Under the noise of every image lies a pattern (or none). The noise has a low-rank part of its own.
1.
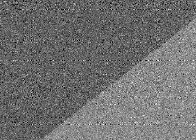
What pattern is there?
a sharp edge
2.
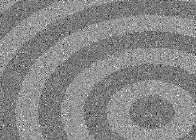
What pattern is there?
rings round one point
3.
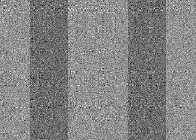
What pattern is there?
vertical stripes
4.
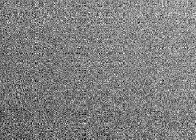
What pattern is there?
a smooth slope
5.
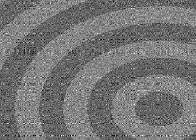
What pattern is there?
rings round one point
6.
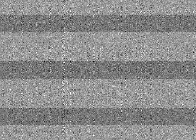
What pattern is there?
horizontal stripes
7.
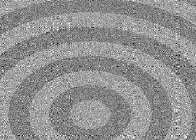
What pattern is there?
rings round one point
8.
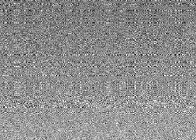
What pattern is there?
a smooth slope
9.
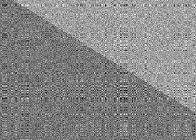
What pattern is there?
a sharp edge
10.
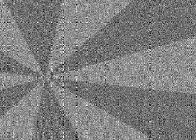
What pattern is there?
spokes from one point
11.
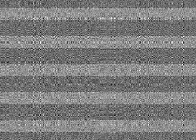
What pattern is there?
horizontal stripes
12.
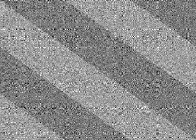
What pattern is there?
diagonal stripes
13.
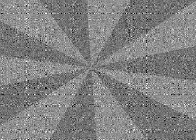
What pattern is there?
spokes from one point
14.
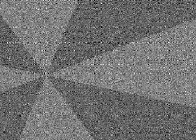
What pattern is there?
spokes from one point
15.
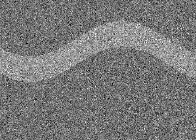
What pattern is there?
a wavy band
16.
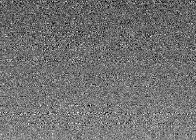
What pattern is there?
a smooth slope
